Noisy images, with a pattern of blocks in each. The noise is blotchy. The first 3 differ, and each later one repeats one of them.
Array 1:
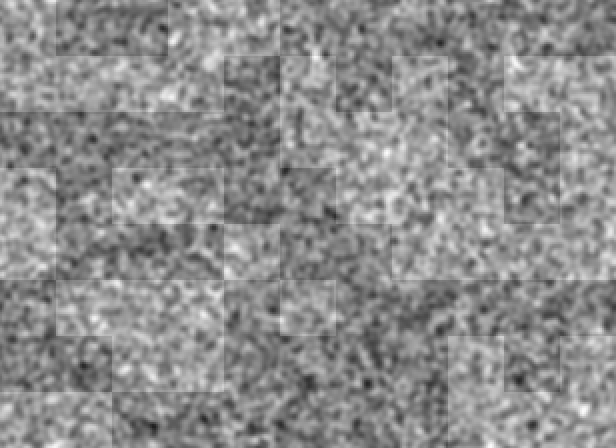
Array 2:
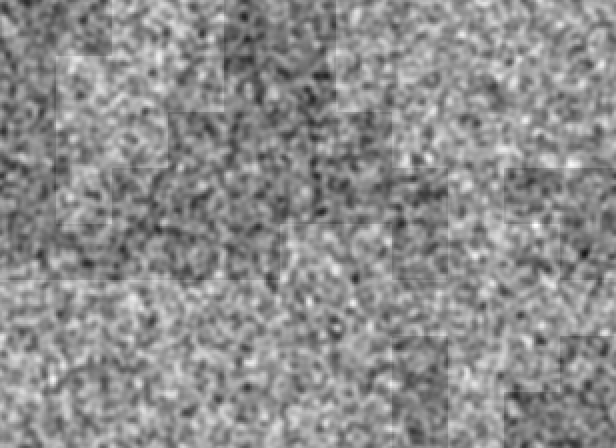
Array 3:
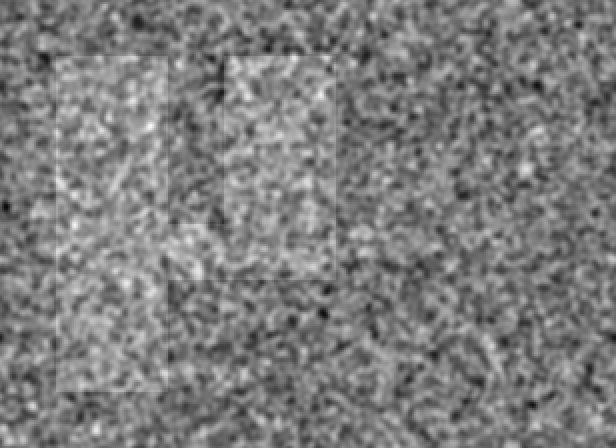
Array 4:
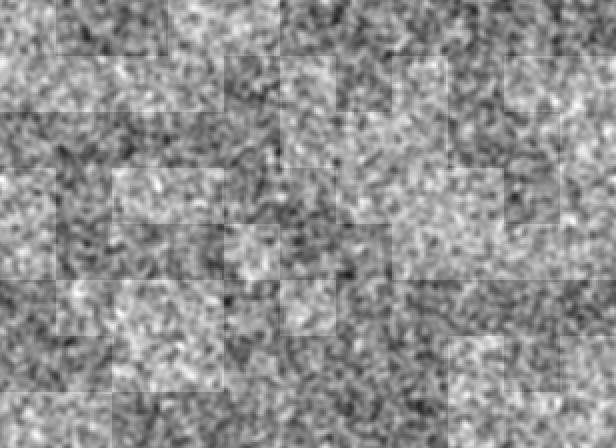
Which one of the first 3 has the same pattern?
1
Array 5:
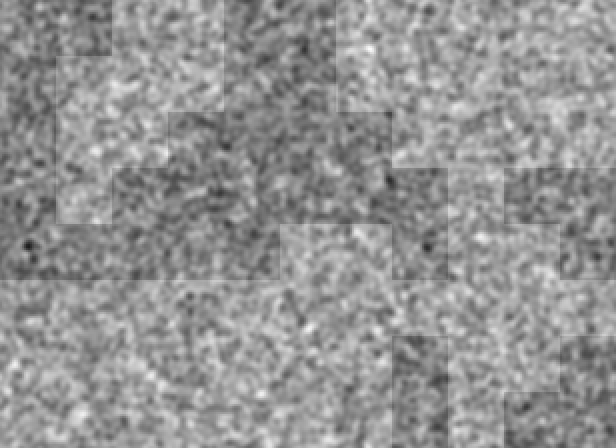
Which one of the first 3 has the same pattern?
2
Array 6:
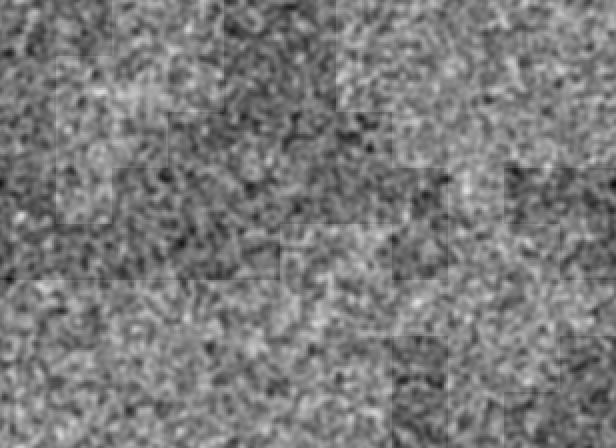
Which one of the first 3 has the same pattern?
2
